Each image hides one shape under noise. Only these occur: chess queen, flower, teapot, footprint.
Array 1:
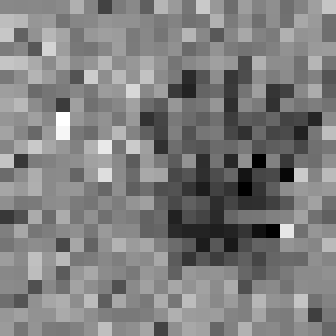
chess queen
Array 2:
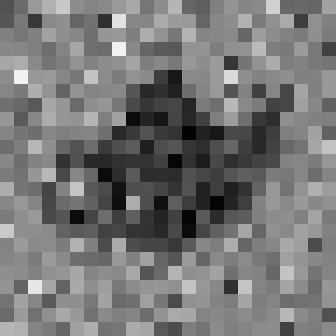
teapot
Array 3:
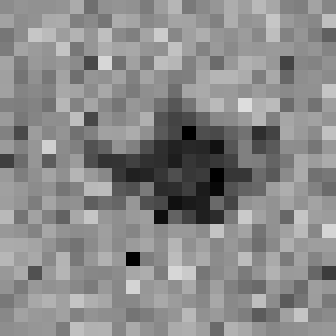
teapot
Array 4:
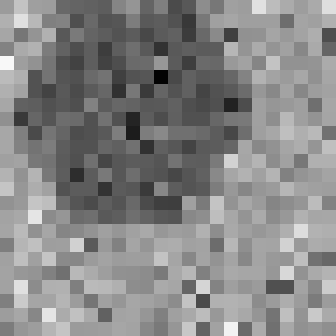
flower
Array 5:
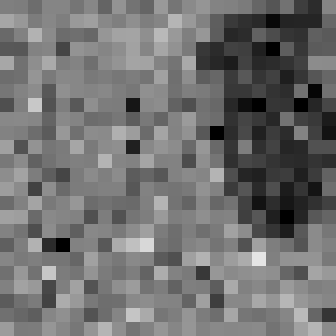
footprint
